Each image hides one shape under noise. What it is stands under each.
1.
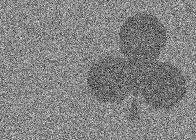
club
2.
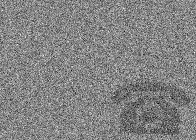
telephone
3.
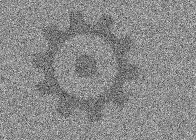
gear
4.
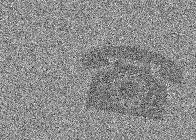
telephone
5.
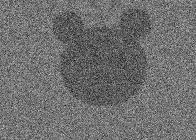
bear's head
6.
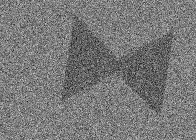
bow tie
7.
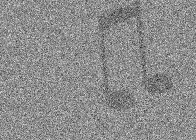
pair of musical notes
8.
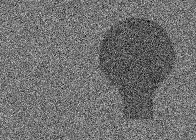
light bulb
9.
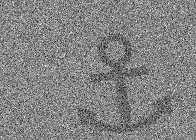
anchor
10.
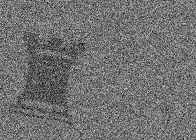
chess rook
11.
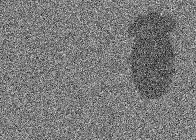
footprint
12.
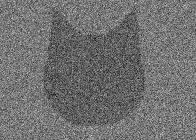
cat's head
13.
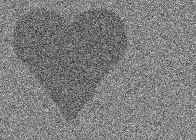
heart
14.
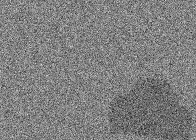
cloud
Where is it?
bottom right
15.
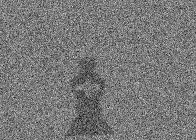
chess bishop
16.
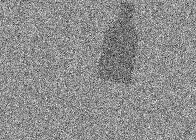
bottle
